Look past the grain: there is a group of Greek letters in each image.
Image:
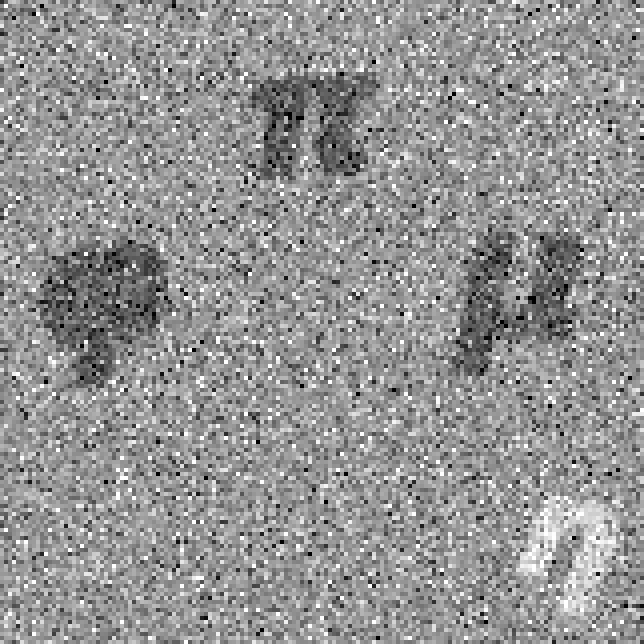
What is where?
top middle: dark pi; middle left: dark phi; middle right: dark mu; bottom right: light eta
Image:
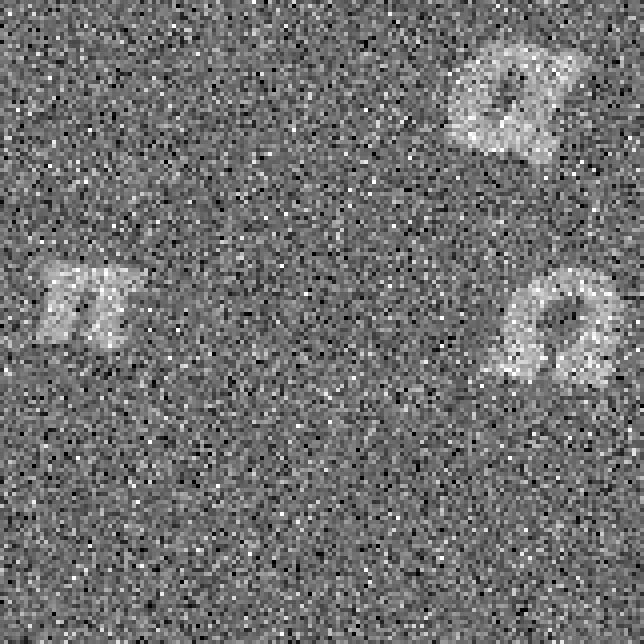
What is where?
top right: light alpha; middle left: light pi; middle right: light omega
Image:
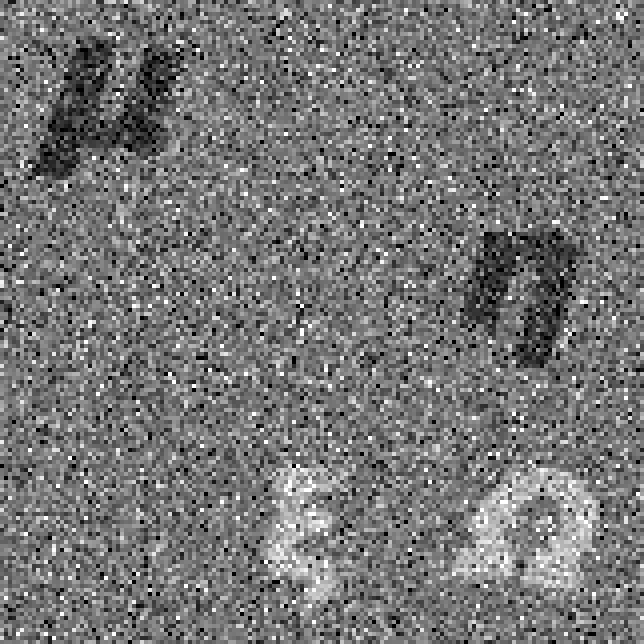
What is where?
top left: dark mu; middle right: dark eta; bottom middle: light xi; bottom right: light omega
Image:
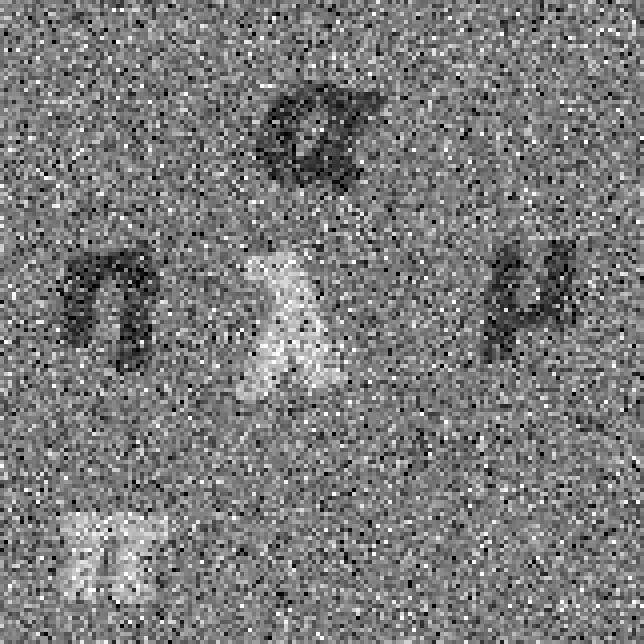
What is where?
top middle: dark alpha; middle left: dark eta; centre: light lambda; middle right: dark mu; bottom left: light pi
